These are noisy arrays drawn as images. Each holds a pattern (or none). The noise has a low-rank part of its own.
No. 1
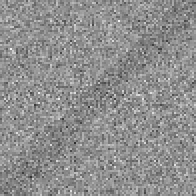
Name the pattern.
a diagonal band
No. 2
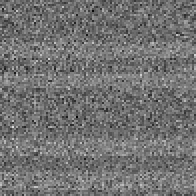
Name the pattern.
bands of rows
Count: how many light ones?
4
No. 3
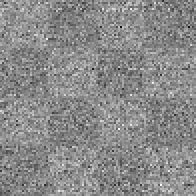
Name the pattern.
a checkerboard
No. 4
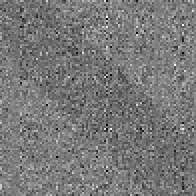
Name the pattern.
a diagonal band
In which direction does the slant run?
top left to bottom right
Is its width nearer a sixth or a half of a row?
a half
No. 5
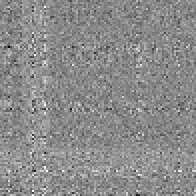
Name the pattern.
bands of rows crossing bands of columns
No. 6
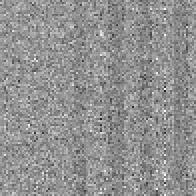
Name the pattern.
bands of columns
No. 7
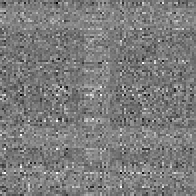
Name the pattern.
bands of rows crossing bands of columns
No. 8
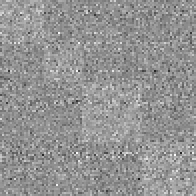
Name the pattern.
blocks along the diagonal
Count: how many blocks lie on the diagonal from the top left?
4
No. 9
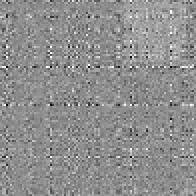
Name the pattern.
one block
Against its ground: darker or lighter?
lighter
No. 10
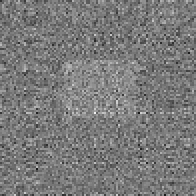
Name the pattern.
one block
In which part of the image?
centre
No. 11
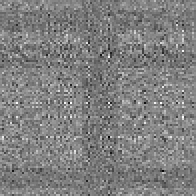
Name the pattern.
bands of rows crossing bands of columns
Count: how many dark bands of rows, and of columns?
3 and 1
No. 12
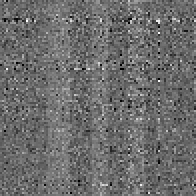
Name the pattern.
bands of columns
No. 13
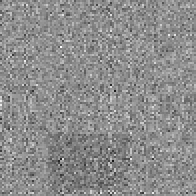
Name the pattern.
one block
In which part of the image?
bottom middle
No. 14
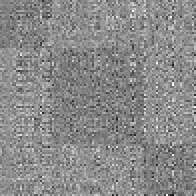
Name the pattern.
blocks along the diagonal
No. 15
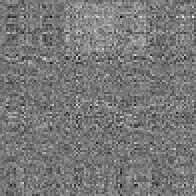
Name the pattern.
one block
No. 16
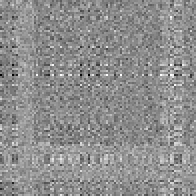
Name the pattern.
bands of rows crossing bands of columns
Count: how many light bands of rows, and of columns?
1 and 2
